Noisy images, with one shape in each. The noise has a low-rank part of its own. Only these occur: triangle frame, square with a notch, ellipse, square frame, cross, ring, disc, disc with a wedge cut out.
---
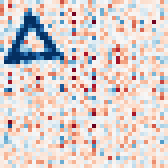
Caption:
blue triangle frame, top left
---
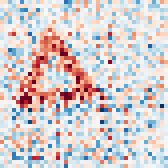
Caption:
red triangle frame
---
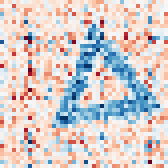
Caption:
blue triangle frame
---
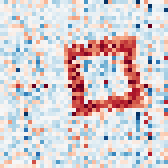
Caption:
red square frame
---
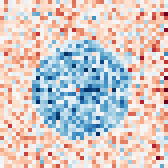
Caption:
blue disc
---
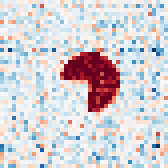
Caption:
red disc with a wedge cut out, centre
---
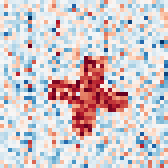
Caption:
red cross
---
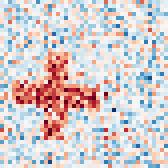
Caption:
red cross
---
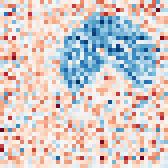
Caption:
blue disc with a wedge cut out
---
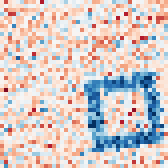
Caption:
blue square frame
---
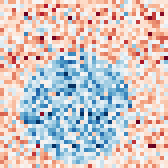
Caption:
blue disc
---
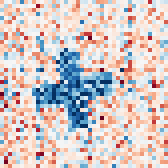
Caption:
blue cross
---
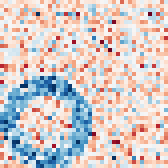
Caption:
blue ring
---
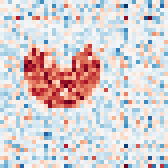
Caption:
red disc with a wedge cut out
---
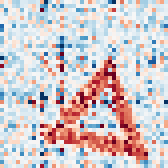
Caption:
red triangle frame
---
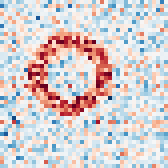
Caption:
red ring
